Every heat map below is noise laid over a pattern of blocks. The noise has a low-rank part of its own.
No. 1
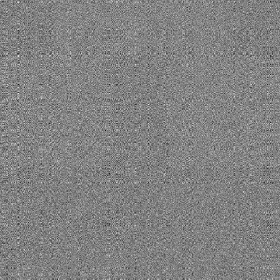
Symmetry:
left and right mirror each other
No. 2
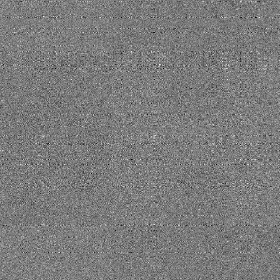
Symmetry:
top and bottom mirror each other
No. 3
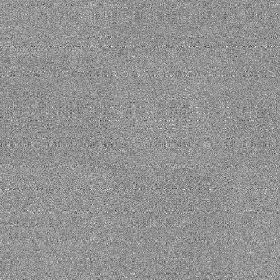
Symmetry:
mirrored about the diagonal from the bottom left
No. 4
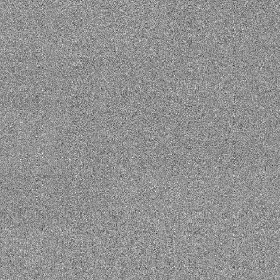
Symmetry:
no symmetry
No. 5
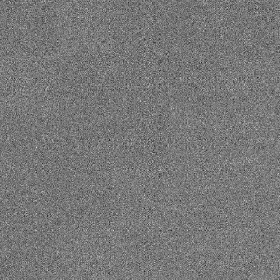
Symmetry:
mirrored about the diagonal from the top left
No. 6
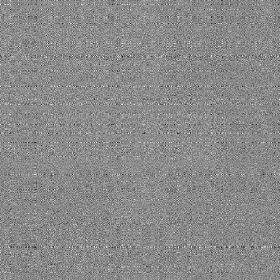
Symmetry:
mirrored about the diagonal from the top left
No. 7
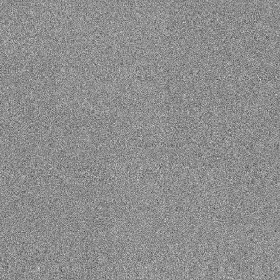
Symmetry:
the same after a half turn
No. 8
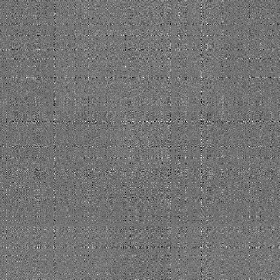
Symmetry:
left and right mirror each other
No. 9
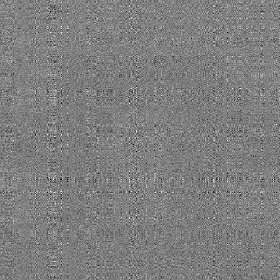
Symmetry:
left and right mirror each other
